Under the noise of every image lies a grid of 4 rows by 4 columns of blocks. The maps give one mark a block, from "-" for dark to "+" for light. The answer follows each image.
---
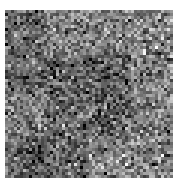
- + + +
- - - +
+ - - +
- - + +
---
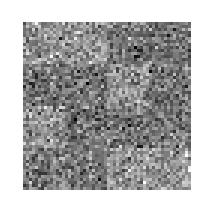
+ + - -
- - + -
+ - - -
- - + +
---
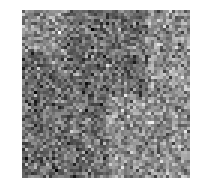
+ - - +
- - - +
- - + +
- - + +
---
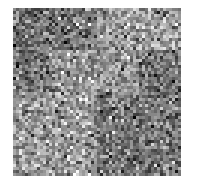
- - + +
- + + -
+ + - -
+ + - -
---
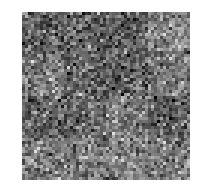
- - - +
+ - - +
- - + -
+ + + +
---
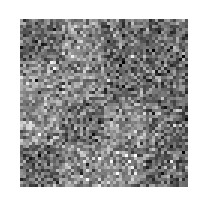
- + - -
+ + - -
+ - + -
- + + -
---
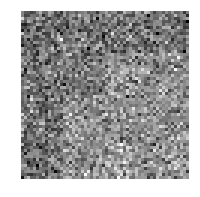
- - - -
- - + +
- + + +
- + + +
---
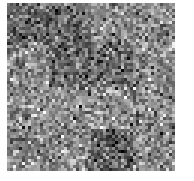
- - + +
+ - - +
+ + + +
+ + - +
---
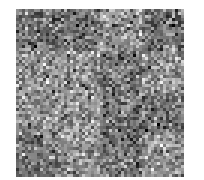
- - + -
+ + - +
+ + - -
- + - +
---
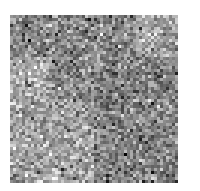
- - - +
+ - - -
+ + - -
+ + - -
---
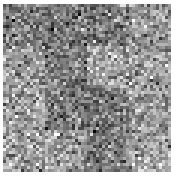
- - - +
+ - + +
+ - - +
+ + - +
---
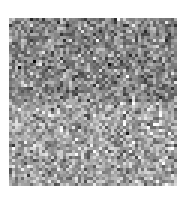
- - - -
- - - -
+ + + +
+ + + +
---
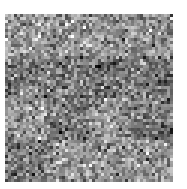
+ + + +
- - - -
+ - + -
- + + +
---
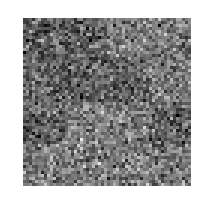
- - + +
- - - +
- + + -
+ + + +
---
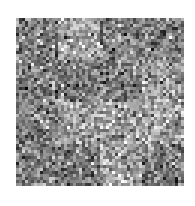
- + - -
- - - +
- + + +
- - + -
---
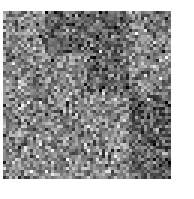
+ - - +
+ + - +
+ + + -
+ + + -
